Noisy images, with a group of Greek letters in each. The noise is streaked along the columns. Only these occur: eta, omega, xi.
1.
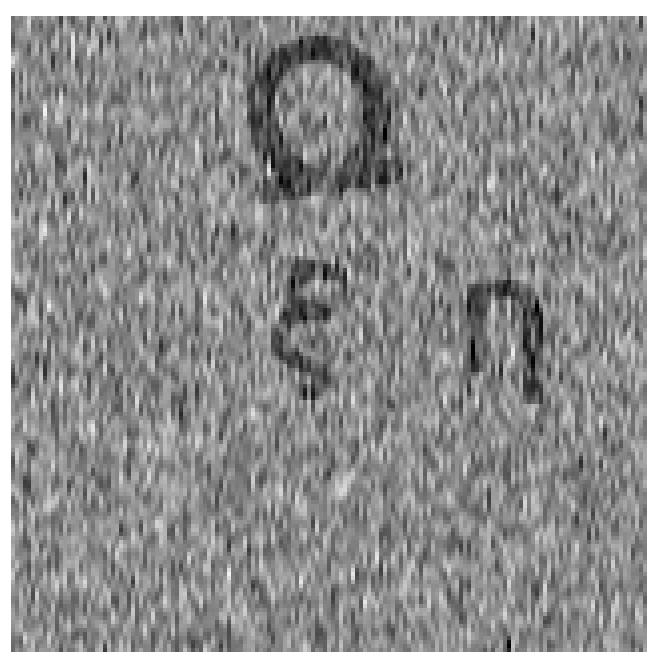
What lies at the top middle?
omega
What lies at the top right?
nothing
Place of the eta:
middle right
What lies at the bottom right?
nothing
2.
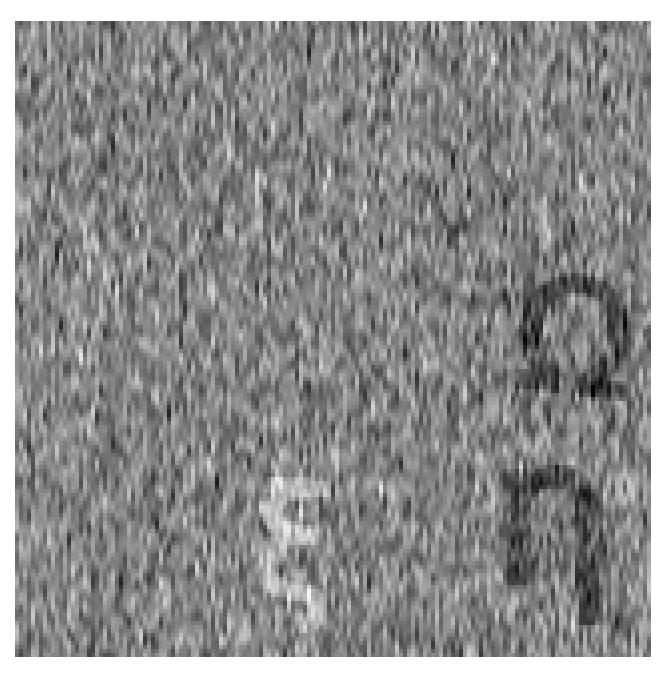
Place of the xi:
bottom middle
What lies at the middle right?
omega
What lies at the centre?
nothing
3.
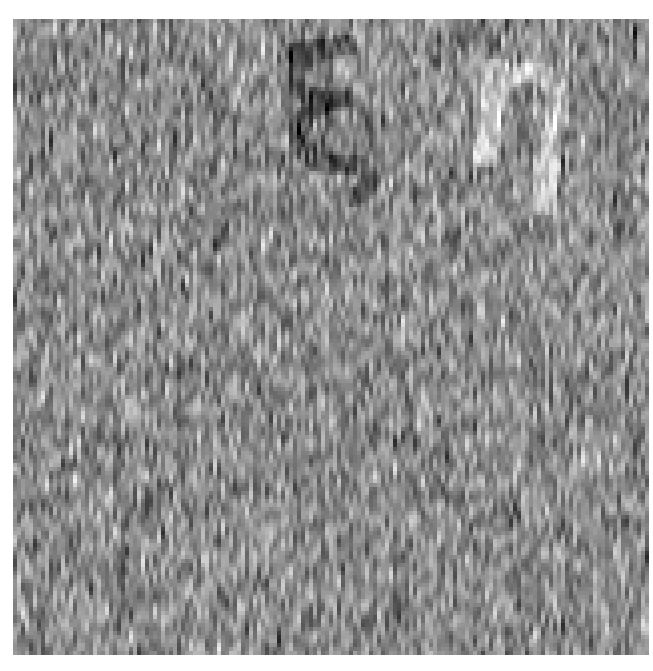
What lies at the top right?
eta
